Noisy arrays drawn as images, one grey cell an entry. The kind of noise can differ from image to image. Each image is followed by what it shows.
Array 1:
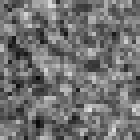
blotchy
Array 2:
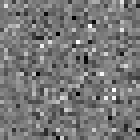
heavy tails
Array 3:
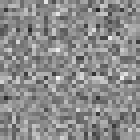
low rank plus noise
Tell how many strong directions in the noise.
three or four
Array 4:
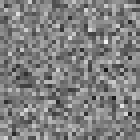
independent entries
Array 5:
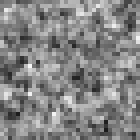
blotchy
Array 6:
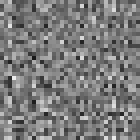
low rank plus noise
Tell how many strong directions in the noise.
two
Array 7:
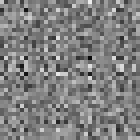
low rank plus noise
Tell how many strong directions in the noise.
one
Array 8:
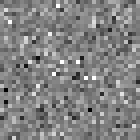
heavy tails
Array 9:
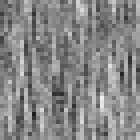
streaked along the columns
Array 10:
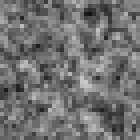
blotchy
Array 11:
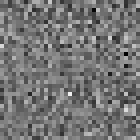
low rank plus noise
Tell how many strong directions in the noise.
three or four
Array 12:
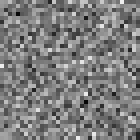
independent entries
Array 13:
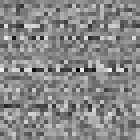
rows of uneven size
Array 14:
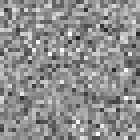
independent entries
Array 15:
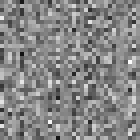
columns of uneven size
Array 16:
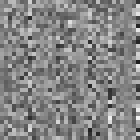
columns of uneven size
